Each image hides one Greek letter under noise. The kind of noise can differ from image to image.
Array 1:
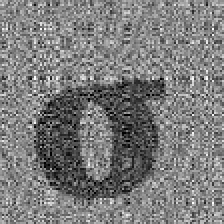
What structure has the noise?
low rank plus noise
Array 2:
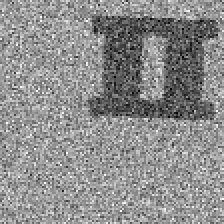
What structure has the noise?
independent entries
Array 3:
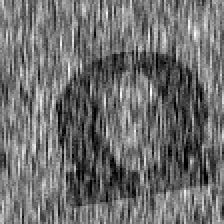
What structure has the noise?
streaked along the columns
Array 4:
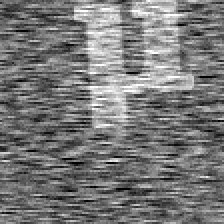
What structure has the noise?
streaked along the rows
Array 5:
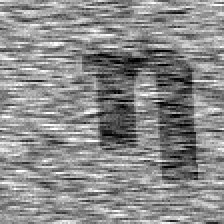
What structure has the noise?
streaked along the rows
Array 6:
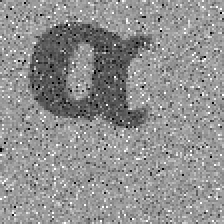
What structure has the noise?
heavy tails
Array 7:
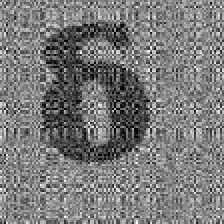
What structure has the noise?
low rank plus noise
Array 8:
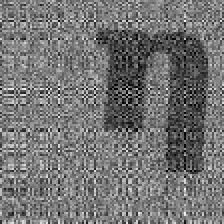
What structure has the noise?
low rank plus noise
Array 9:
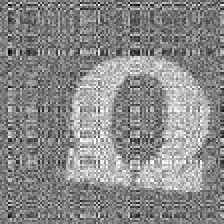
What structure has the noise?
low rank plus noise
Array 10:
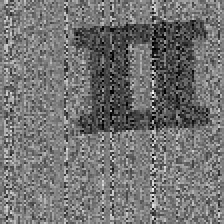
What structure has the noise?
columns of uneven size
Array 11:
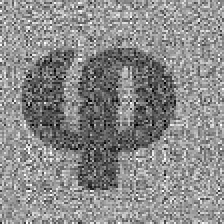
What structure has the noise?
low rank plus noise
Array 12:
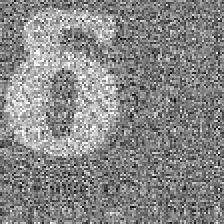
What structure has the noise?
low rank plus noise
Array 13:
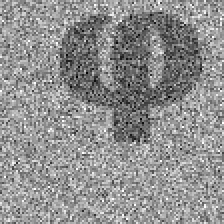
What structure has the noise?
independent entries
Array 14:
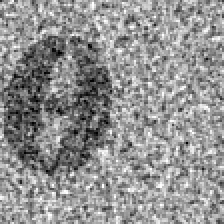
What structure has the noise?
blotchy
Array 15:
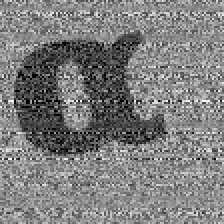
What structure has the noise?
rows of uneven size
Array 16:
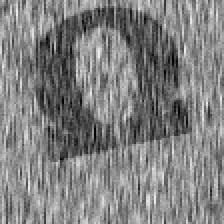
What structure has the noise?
streaked along the columns
